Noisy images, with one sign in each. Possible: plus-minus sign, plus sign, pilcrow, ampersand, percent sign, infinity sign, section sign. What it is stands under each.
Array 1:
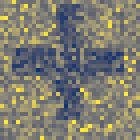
dark plus sign
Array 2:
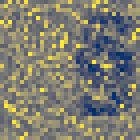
dark section sign
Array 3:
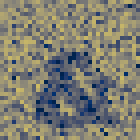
dark ampersand
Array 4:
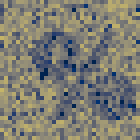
dark percent sign
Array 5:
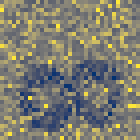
dark infinity sign
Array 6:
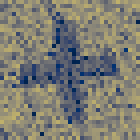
dark plus sign
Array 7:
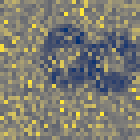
dark infinity sign
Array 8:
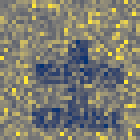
dark plus-minus sign
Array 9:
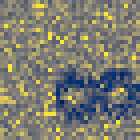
dark infinity sign
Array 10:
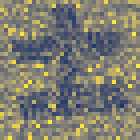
dark plus-minus sign
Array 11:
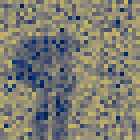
dark pilcrow
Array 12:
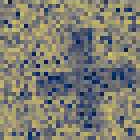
dark plus sign
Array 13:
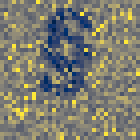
dark section sign
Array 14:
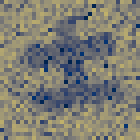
dark plus-minus sign
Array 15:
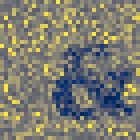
dark ampersand
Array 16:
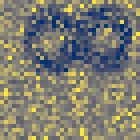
dark infinity sign
